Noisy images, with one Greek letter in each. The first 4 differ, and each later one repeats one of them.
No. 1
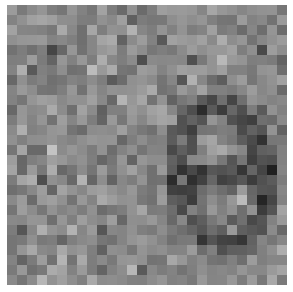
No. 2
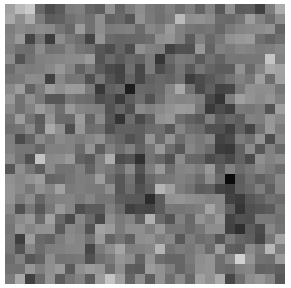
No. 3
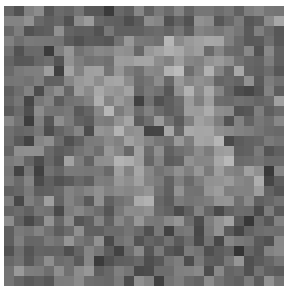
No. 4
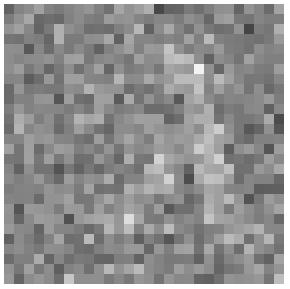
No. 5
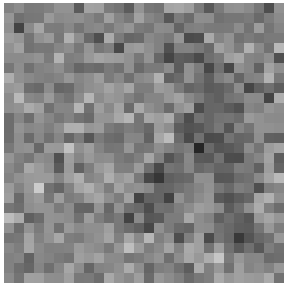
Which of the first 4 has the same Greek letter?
4
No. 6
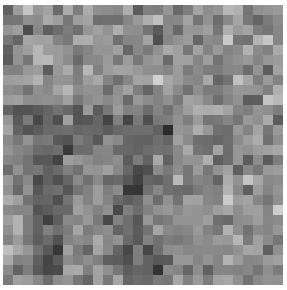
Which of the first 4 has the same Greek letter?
3
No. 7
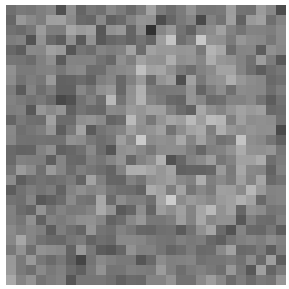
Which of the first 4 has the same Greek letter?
1
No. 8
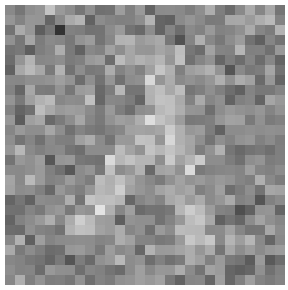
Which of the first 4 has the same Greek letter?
4
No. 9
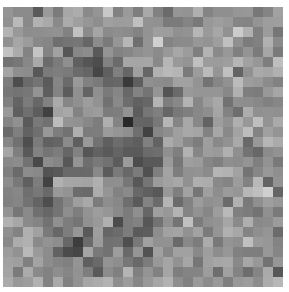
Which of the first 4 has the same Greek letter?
1
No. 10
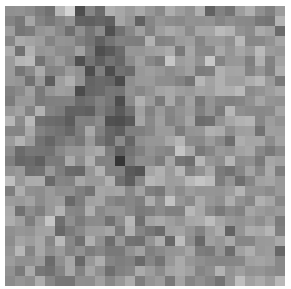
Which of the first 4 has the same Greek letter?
4
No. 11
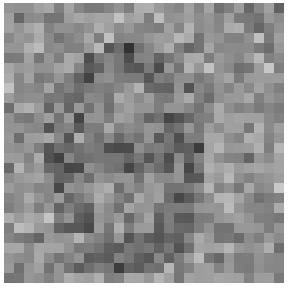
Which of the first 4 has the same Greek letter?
1
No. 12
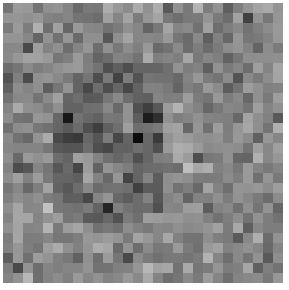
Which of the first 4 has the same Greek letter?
1
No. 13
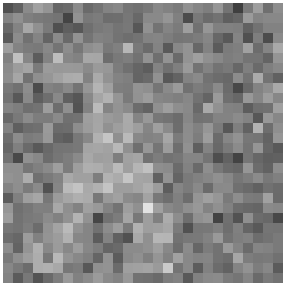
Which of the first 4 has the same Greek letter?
4
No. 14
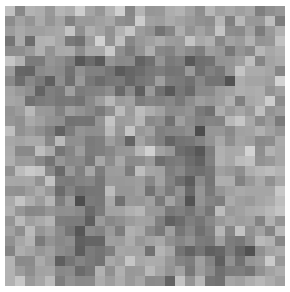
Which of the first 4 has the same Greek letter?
3
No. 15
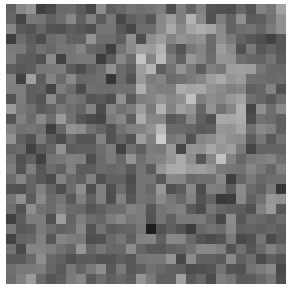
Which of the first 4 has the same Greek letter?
1
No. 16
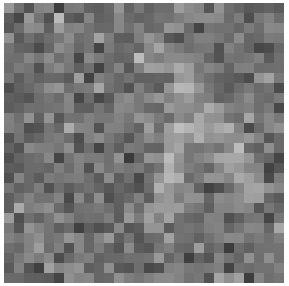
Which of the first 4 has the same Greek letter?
4
